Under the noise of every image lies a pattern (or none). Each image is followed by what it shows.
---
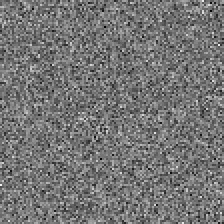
only noise
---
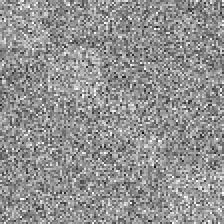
blocks along the diagonal
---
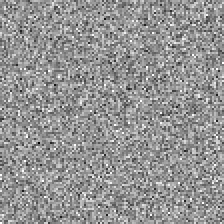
only noise
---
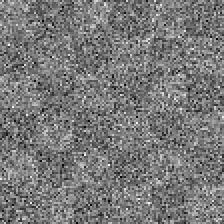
a checkerboard
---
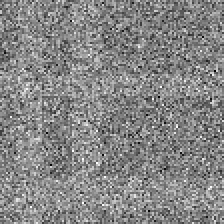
bands of rows crossing bands of columns
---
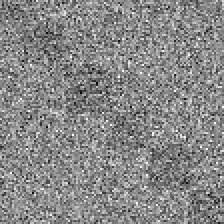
blocks along the diagonal
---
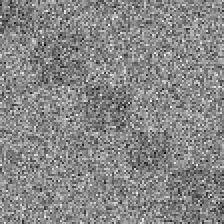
blocks along the diagonal
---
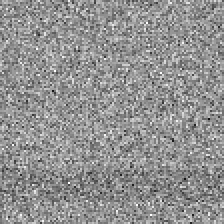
one band of rows
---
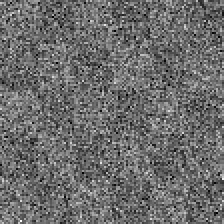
a checkerboard
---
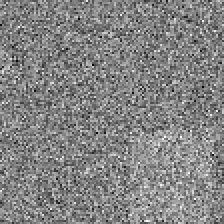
one block
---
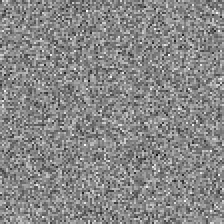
only noise
